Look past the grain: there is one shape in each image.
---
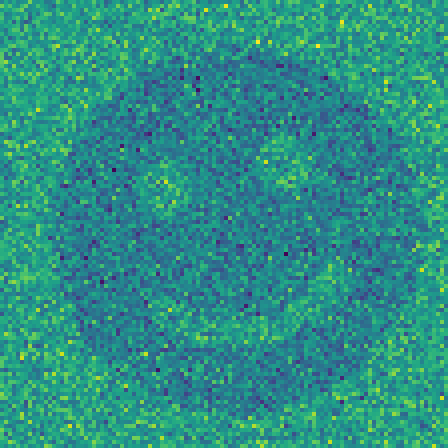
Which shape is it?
smiling face
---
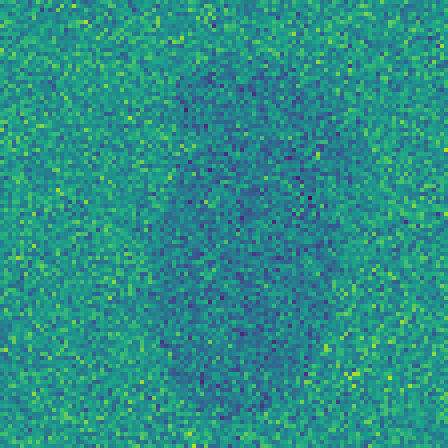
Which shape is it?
footprint
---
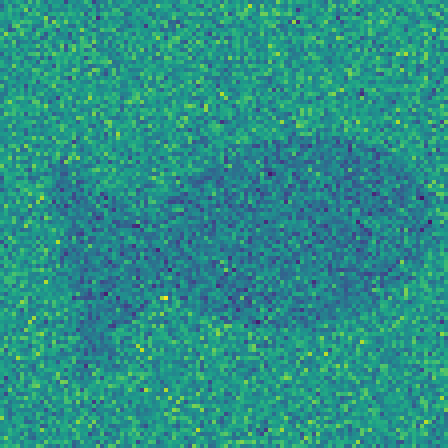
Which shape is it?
fish
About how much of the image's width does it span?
nearly all
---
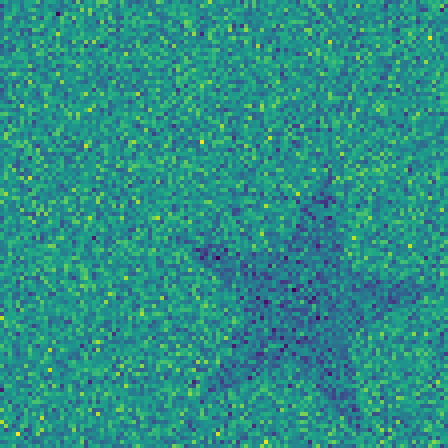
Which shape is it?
star
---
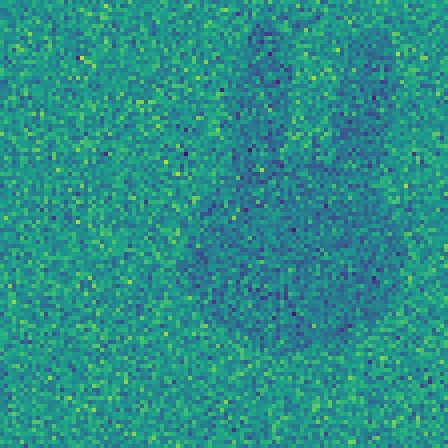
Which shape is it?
rabbit's head
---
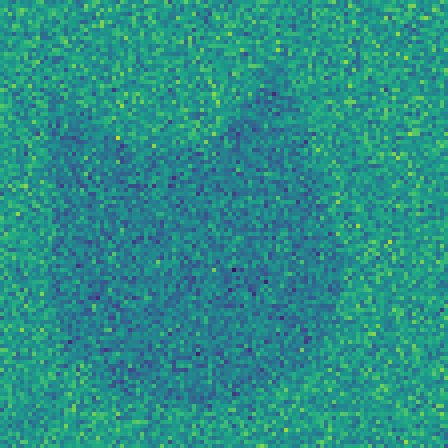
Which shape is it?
cat's head
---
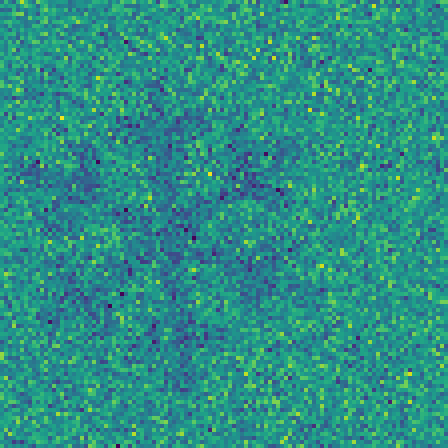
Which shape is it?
snowflake
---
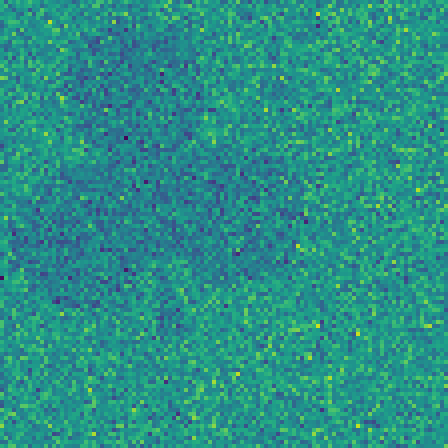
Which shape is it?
club
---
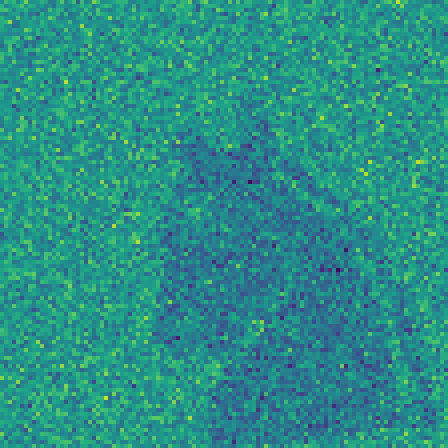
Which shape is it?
chess knight
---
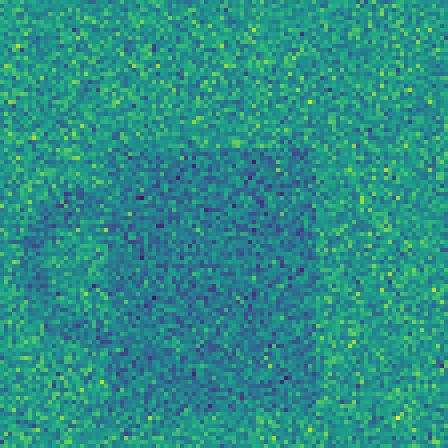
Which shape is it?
cup
